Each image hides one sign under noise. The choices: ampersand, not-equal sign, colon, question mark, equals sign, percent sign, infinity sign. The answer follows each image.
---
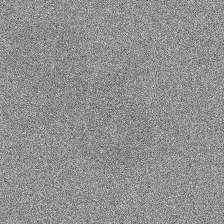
percent sign
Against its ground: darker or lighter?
darker
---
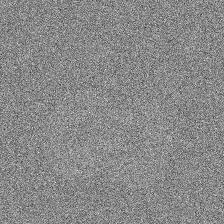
infinity sign
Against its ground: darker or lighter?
lighter
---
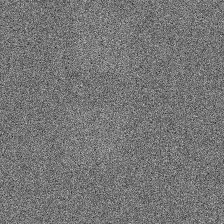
colon
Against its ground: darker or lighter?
lighter
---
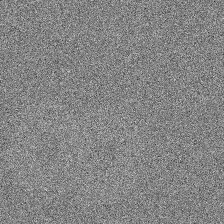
infinity sign
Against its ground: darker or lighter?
lighter
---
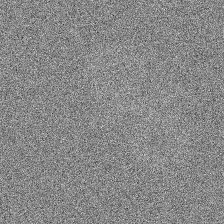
percent sign
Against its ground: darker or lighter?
lighter
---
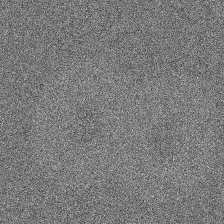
infinity sign
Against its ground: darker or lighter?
lighter
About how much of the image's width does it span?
nearly all
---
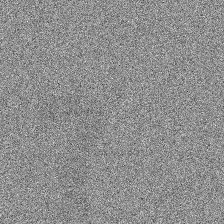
question mark
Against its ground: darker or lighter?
darker
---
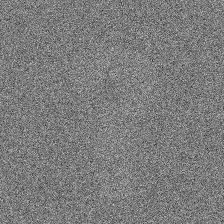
question mark
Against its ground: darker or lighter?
lighter
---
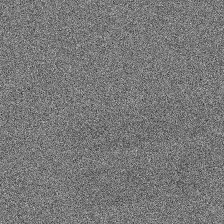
equals sign
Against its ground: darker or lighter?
darker
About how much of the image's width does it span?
two thirds
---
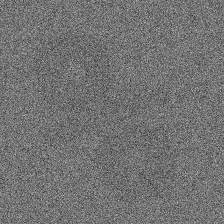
percent sign
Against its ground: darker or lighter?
darker
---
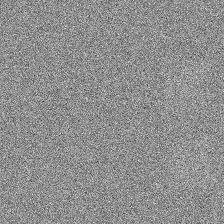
colon
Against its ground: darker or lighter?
lighter
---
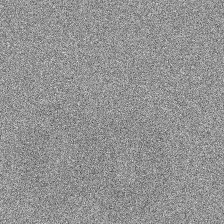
infinity sign
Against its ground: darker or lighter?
darker
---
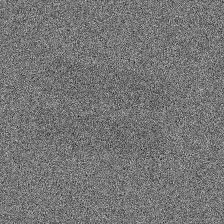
equals sign
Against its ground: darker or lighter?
darker
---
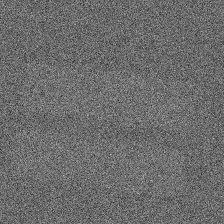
equals sign
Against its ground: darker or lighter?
lighter
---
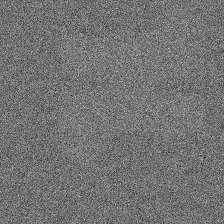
not-equal sign
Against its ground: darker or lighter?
lighter
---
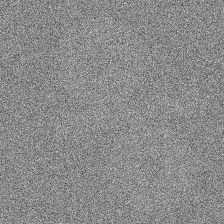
percent sign
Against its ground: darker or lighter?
lighter
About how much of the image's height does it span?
nearly all
